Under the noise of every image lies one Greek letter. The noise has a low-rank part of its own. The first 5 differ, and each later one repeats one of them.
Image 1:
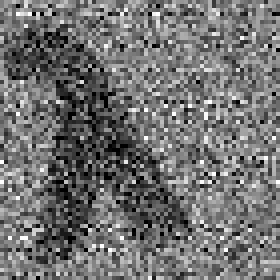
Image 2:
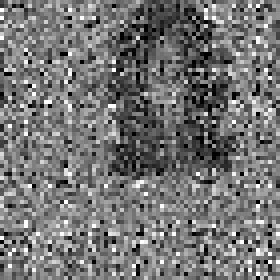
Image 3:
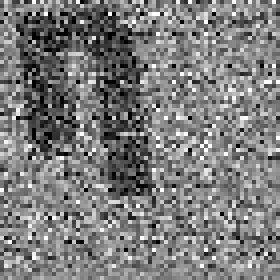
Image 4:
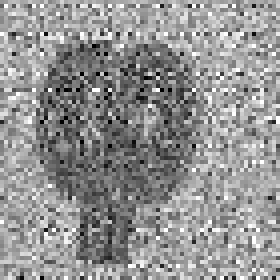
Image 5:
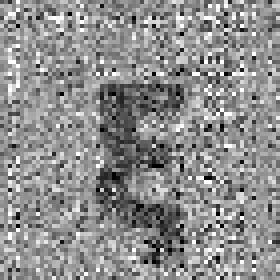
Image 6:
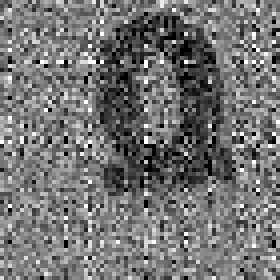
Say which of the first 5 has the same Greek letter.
2
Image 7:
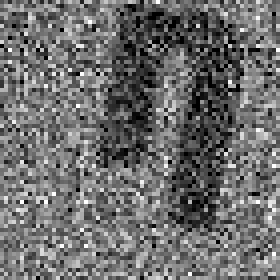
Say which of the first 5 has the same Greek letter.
3
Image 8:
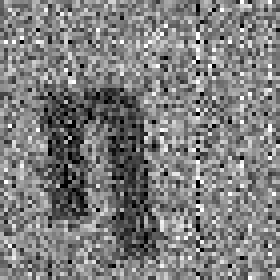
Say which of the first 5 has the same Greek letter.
3
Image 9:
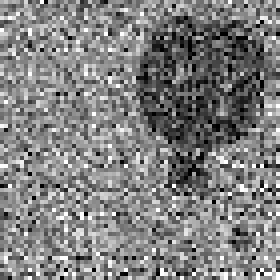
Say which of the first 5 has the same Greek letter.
4
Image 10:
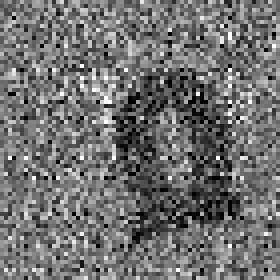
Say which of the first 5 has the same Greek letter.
2
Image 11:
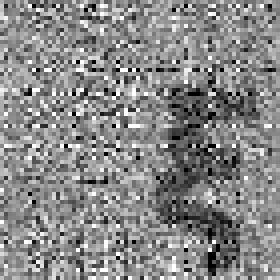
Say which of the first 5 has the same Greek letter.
5
